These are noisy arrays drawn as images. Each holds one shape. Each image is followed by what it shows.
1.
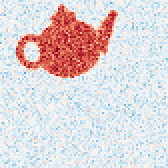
red teapot
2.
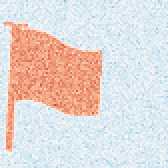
red flag
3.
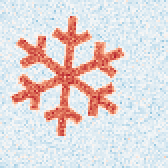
red snowflake
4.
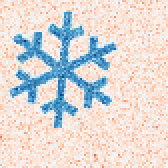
blue snowflake
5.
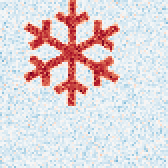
red snowflake
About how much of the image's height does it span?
two thirds
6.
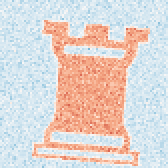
red chess rook
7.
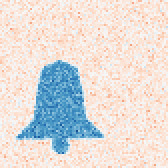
blue bell
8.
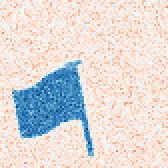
blue flag
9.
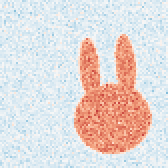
red rabbit's head
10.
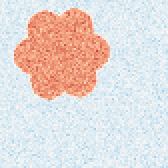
red flower
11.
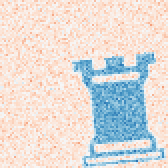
blue chess rook
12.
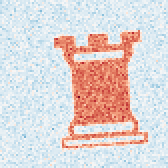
red chess rook
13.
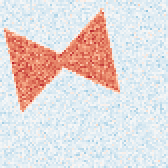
red bow tie
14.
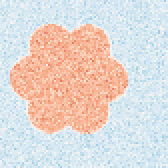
red flower
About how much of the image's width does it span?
two thirds
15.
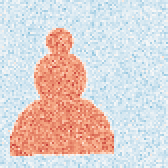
red chess pawn
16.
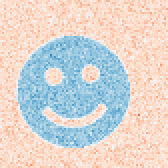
blue smiling face
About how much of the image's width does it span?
two thirds
